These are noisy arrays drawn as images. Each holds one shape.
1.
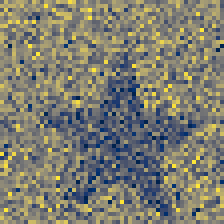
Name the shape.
star
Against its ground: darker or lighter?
darker
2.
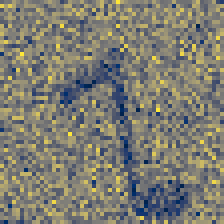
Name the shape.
musical note
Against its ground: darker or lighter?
darker
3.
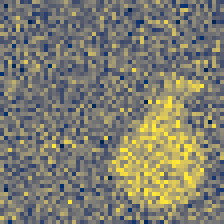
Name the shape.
pear
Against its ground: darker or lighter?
lighter
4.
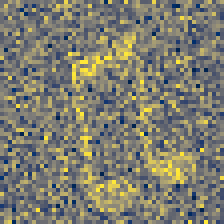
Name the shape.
pair of musical notes
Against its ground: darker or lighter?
lighter
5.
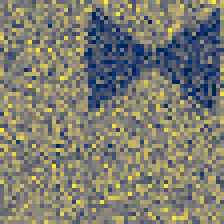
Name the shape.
bow tie
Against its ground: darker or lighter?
darker
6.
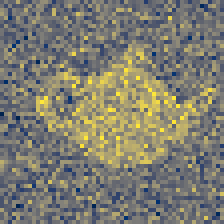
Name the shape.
teapot
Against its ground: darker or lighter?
lighter
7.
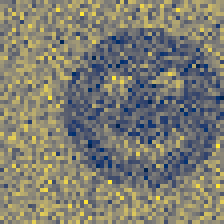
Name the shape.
smiling face
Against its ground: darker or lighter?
darker
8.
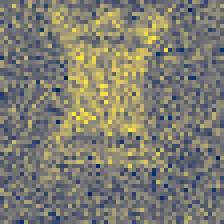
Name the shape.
chess rook
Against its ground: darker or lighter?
lighter
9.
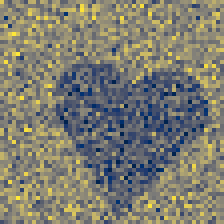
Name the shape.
heart
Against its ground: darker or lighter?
darker
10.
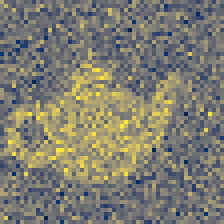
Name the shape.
teapot
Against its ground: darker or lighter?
lighter
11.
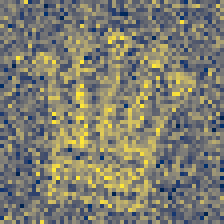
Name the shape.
chess queen
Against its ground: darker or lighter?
lighter
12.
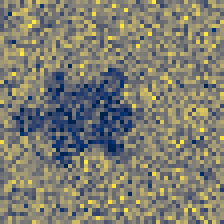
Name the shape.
turtle
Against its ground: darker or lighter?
darker
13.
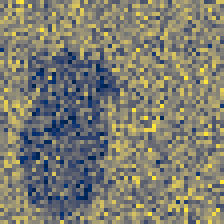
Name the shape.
footprint
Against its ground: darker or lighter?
darker
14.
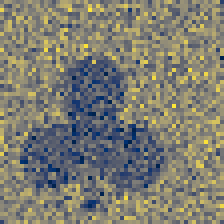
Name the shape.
club
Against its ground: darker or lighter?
darker
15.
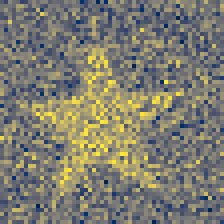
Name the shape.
star
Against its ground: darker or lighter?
lighter
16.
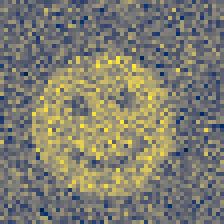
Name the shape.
smiling face
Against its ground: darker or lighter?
lighter
